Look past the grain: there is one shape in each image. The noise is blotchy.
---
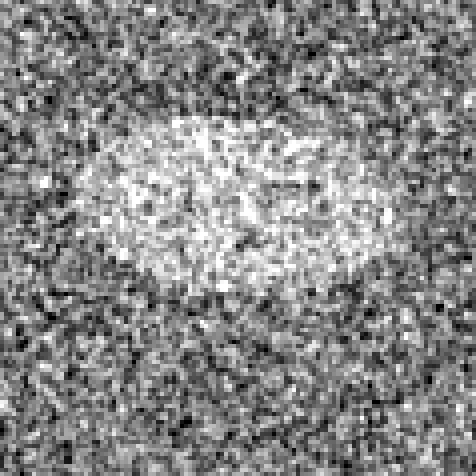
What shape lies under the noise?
ellipse
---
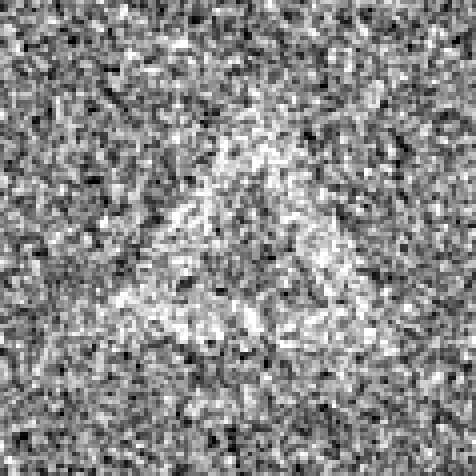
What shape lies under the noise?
triangle frame
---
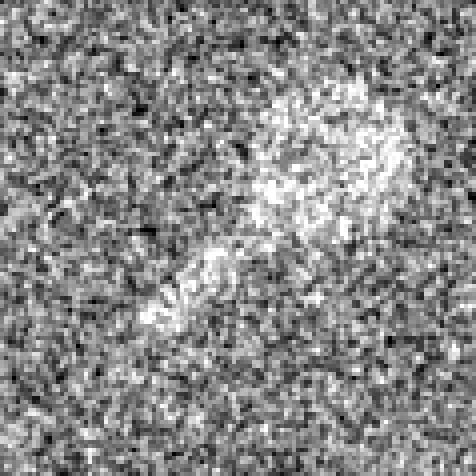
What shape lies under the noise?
lollipop
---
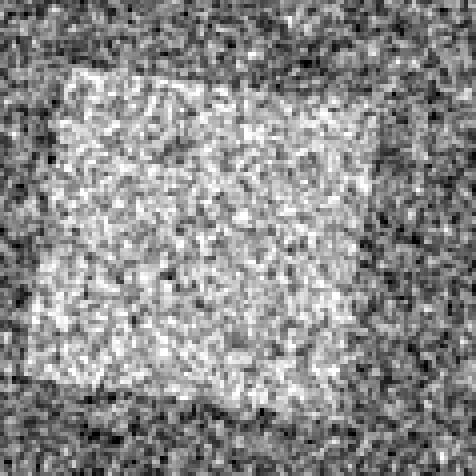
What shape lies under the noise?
square
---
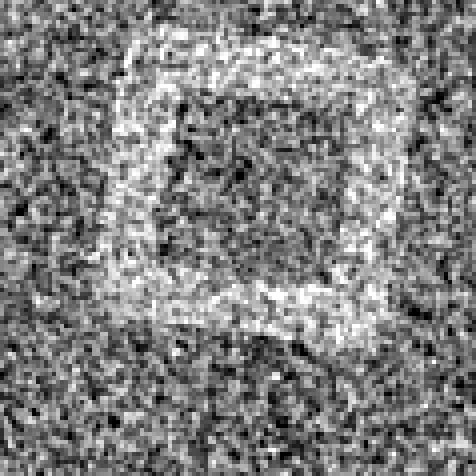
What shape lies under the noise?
square frame
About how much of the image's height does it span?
two thirds
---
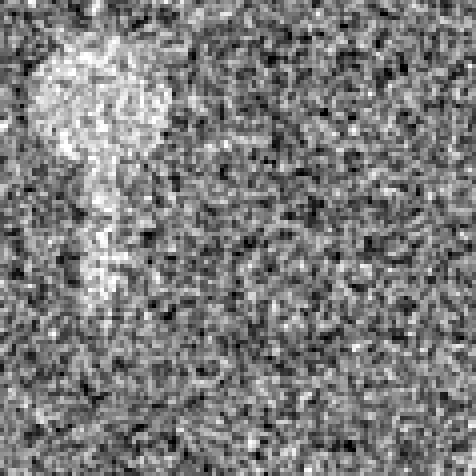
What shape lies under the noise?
lollipop
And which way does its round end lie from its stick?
up
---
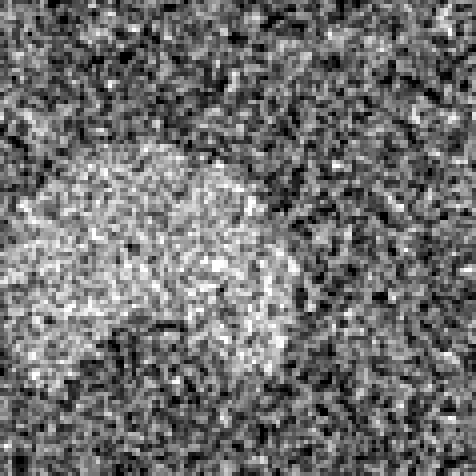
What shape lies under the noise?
disc with a wedge cut out
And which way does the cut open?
down
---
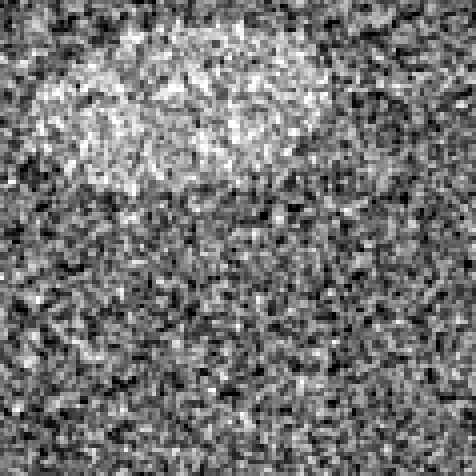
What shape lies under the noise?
ellipse
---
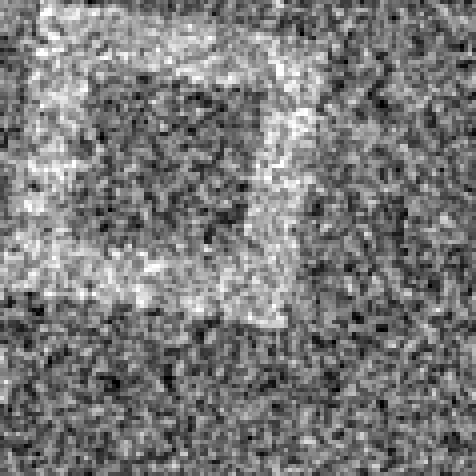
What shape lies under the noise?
square frame
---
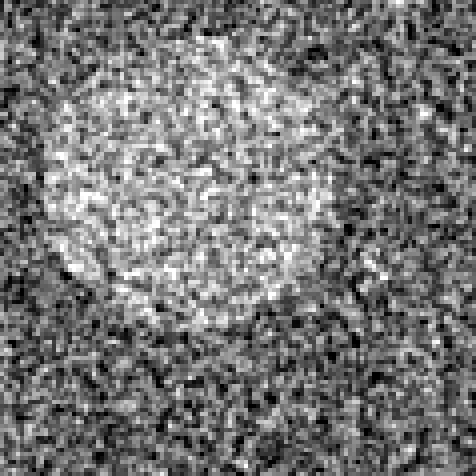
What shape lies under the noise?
disc
